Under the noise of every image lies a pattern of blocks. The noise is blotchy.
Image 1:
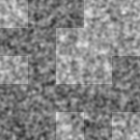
mirrored about the diagonal from the bottom left
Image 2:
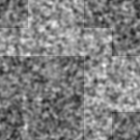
mirrored about the diagonal from the bottom left
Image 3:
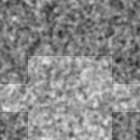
left and right mirror each other
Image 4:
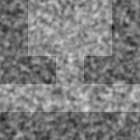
left and right mirror each other
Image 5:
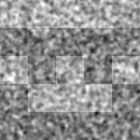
left and right mirror each other
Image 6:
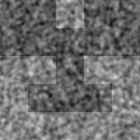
left and right mirror each other
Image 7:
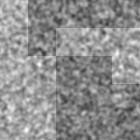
no symmetry
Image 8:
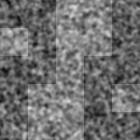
the same after a half turn
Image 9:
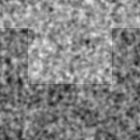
left and right mirror each other
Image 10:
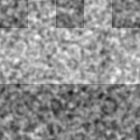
left and right mirror each other
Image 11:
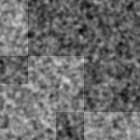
mirrored about the diagonal from the bottom left
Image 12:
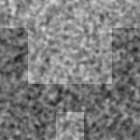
left and right mirror each other
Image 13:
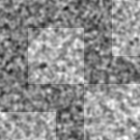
mirrored about the diagonal from the top left
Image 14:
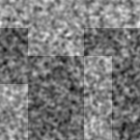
no symmetry
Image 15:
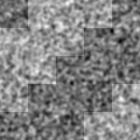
mirrored about the diagonal from the top left
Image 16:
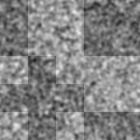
mirrored about the diagonal from the bottom left
